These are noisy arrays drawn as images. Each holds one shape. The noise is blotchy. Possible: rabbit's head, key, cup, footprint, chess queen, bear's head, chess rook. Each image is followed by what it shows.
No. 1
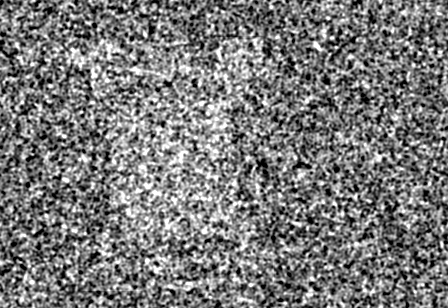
chess rook
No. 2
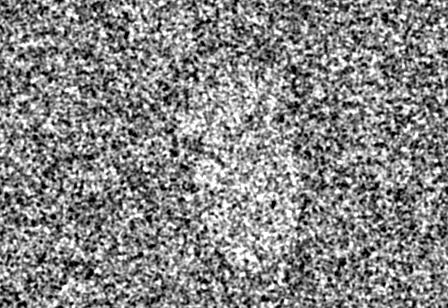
footprint
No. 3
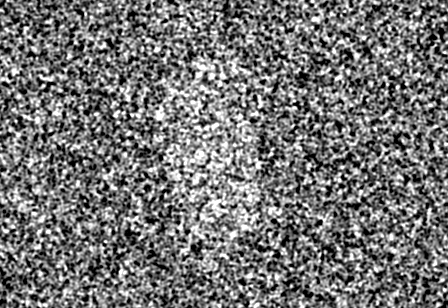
footprint
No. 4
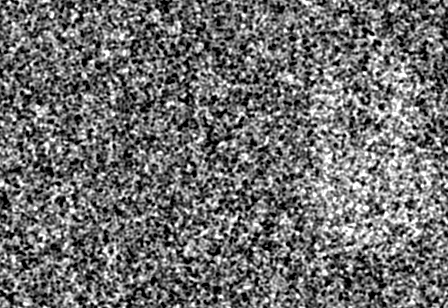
rabbit's head
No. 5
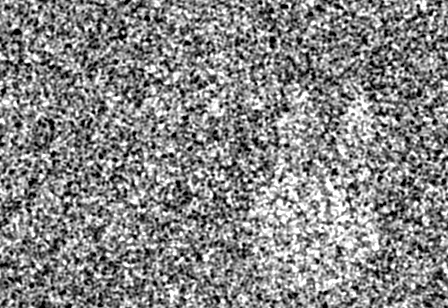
rabbit's head
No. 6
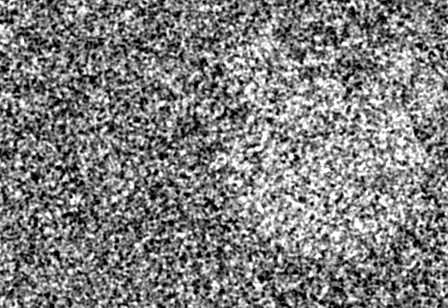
bear's head
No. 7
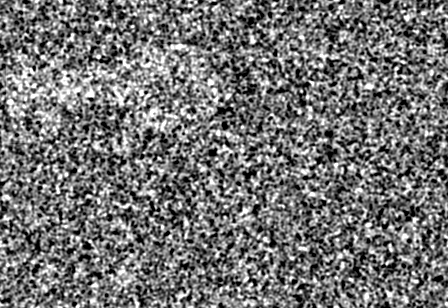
key
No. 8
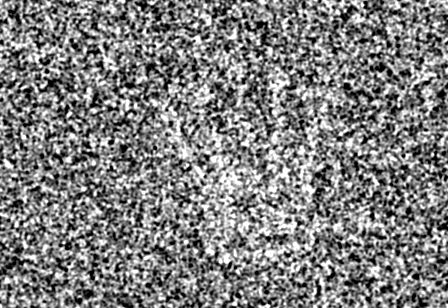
chess queen
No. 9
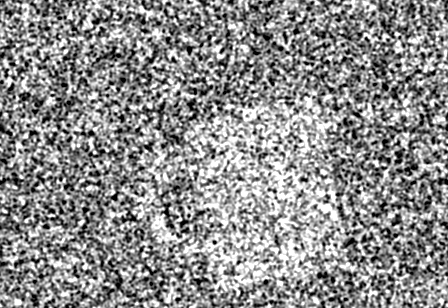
cup
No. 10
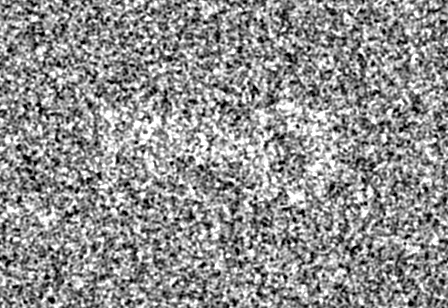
key
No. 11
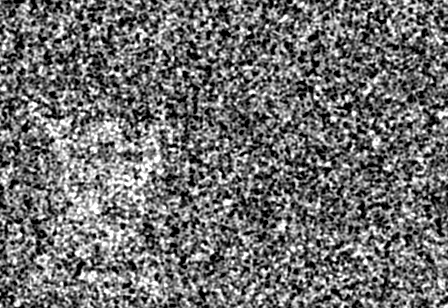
chess rook
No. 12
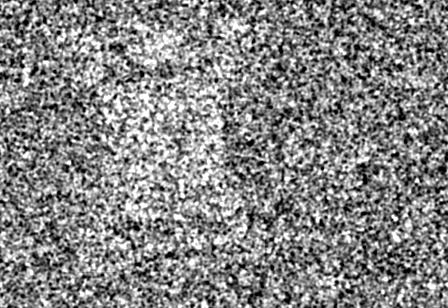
chess rook
